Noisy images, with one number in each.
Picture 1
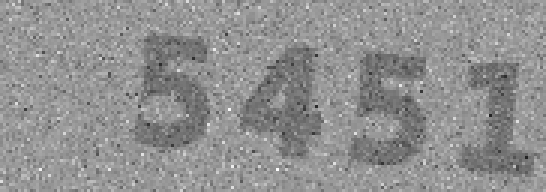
5451
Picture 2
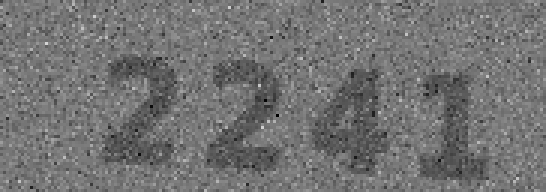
2241
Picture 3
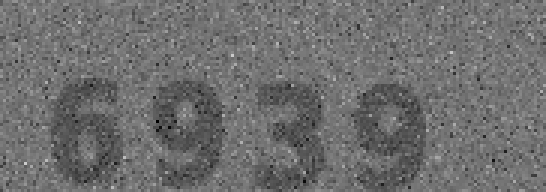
6939
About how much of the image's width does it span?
two thirds
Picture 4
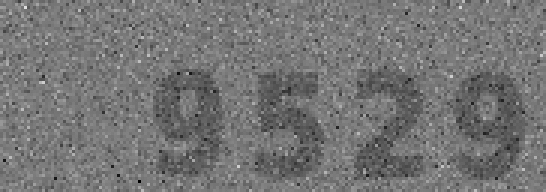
9529
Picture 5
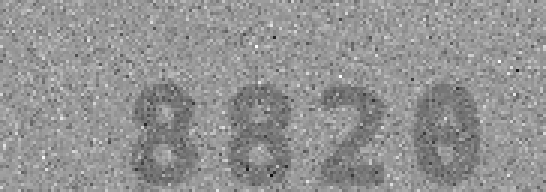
8820
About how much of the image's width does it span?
two thirds
